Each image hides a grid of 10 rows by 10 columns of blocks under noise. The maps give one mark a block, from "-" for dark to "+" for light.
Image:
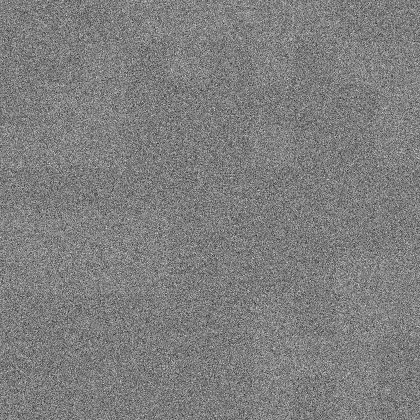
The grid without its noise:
---+++++--
--+-+-+-++
-++------+
+++---+--+
----------
++++------
++++----++
------+-++
------+++-
------+-+-
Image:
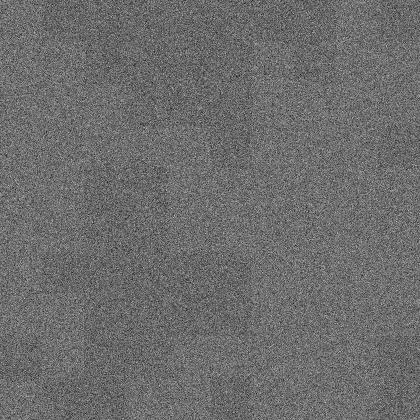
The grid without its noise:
+-------+-
++----+-++
+++---++++
+++++-+++-
++--++++++
++--++++++
+-----++++
++----++++
-+--+++++-
+--++-+++-
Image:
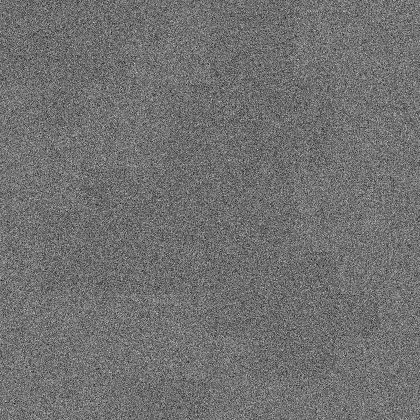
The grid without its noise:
----+--+++
---++--+++
+-++----++
++++----++
++-----+++
+------+++
+-------++
+++++----+
++++++--++
+++--+++++
